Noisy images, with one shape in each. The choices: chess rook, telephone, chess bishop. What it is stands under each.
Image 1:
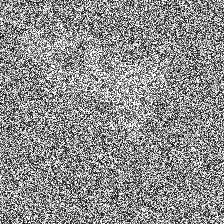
light chess bishop
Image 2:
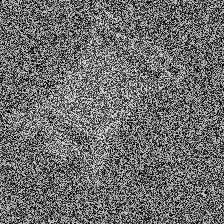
light chess rook
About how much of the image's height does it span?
nearly all
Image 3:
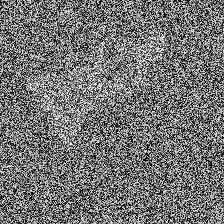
light chess bishop
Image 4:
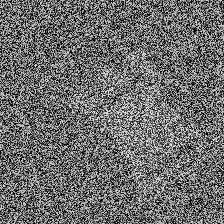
light chess rook
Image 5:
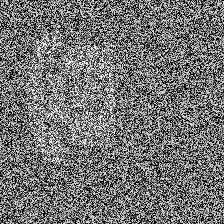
light telephone
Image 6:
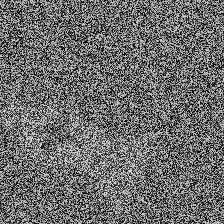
light chess bishop
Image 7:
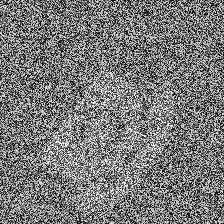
light telephone
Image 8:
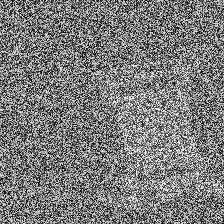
light chess rook
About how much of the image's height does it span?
two thirds
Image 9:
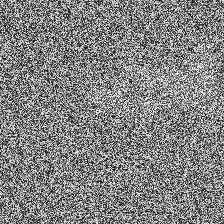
light chess bishop
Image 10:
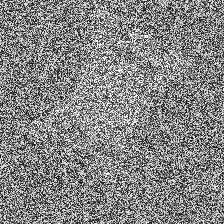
light chess rook
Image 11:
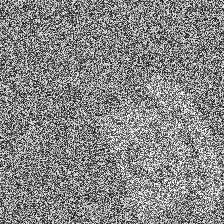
light telephone
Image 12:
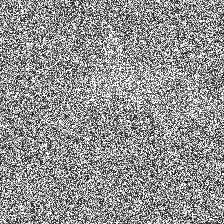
light chess bishop
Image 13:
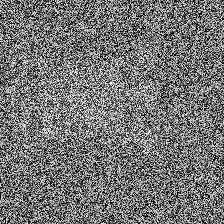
light chess rook
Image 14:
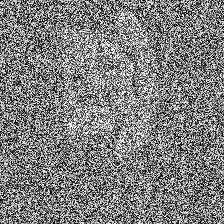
light telephone
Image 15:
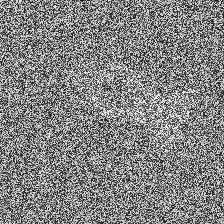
light chess bishop
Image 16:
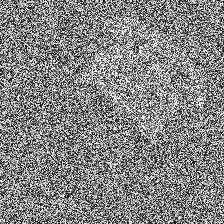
light telephone
